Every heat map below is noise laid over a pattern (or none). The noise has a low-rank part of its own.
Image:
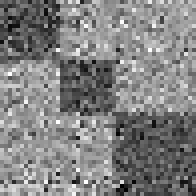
blocks along the diagonal
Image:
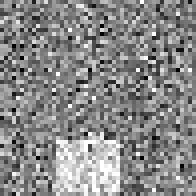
one block
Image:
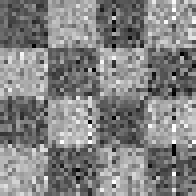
a checkerboard
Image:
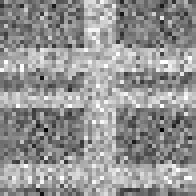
bands of rows crossing bands of columns
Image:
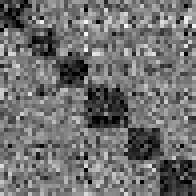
blocks along the diagonal
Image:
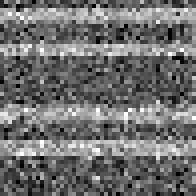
bands of rows
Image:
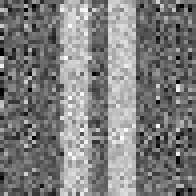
bands of columns
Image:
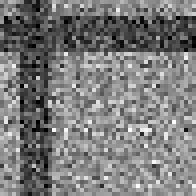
bands of rows crossing bands of columns
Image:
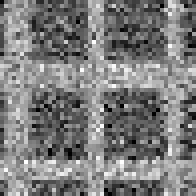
bands of rows crossing bands of columns
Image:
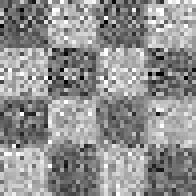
a checkerboard
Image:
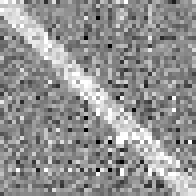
a diagonal band
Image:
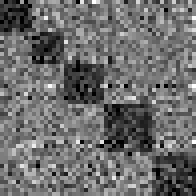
blocks along the diagonal
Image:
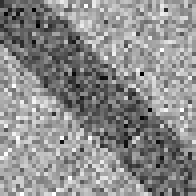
a diagonal band
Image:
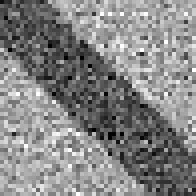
a diagonal band
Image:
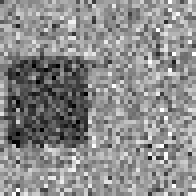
one block
